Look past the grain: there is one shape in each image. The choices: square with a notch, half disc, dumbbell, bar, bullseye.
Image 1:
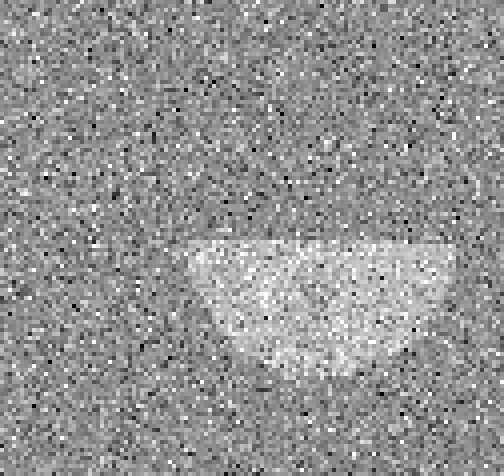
half disc
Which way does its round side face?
down
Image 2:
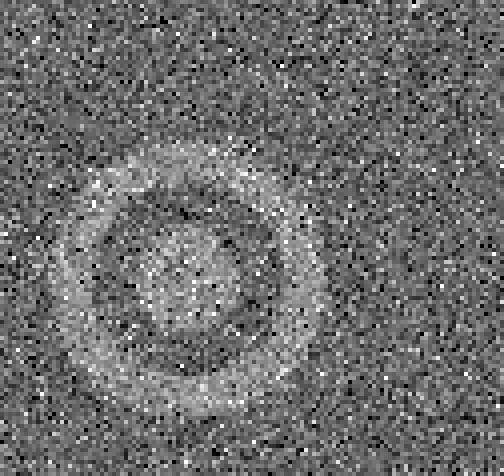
bullseye
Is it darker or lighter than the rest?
lighter
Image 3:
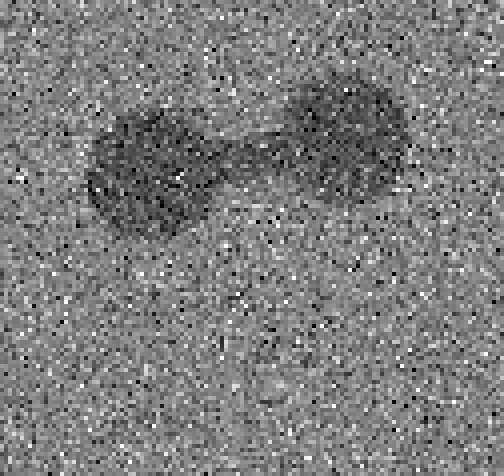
dumbbell
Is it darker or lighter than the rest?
darker
